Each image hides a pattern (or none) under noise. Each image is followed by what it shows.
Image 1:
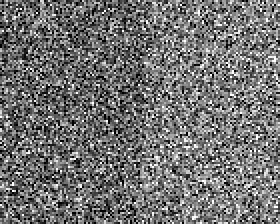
a sharp edge
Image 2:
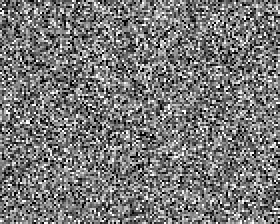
only noise
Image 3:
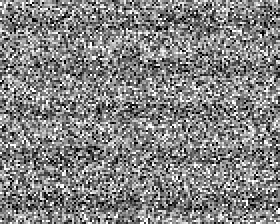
horizontal stripes
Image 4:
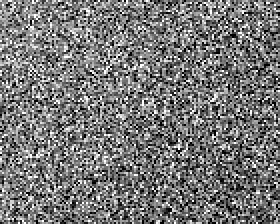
a smooth slope
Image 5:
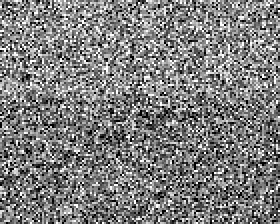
a sharp edge
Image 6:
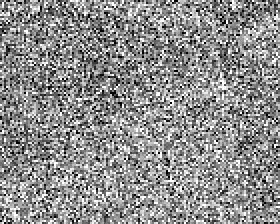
spokes from one point
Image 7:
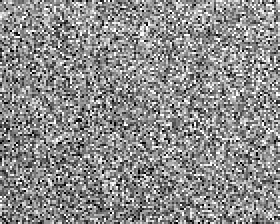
a smooth slope
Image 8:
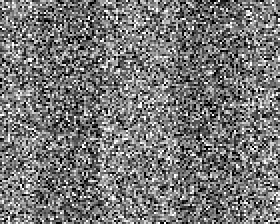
vertical stripes
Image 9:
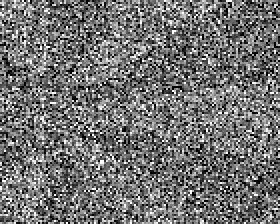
spokes from one point
